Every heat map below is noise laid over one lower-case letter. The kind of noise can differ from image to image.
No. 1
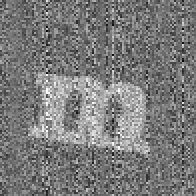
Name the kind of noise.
columns of uneven size
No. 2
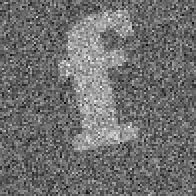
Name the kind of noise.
independent entries
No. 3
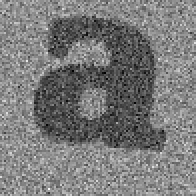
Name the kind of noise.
independent entries
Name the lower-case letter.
a
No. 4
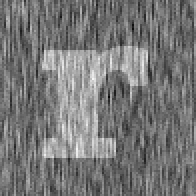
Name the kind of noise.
streaked along the columns
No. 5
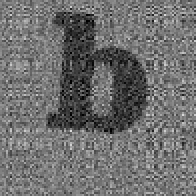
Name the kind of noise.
low rank plus noise
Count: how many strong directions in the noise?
one
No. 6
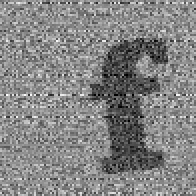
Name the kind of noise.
rows of uneven size
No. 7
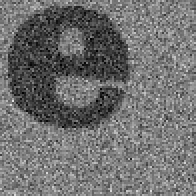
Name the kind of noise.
independent entries
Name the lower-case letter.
e
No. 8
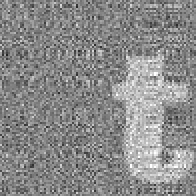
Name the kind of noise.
low rank plus noise
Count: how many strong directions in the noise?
two
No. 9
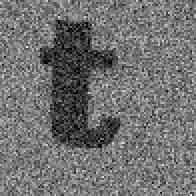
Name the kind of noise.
independent entries
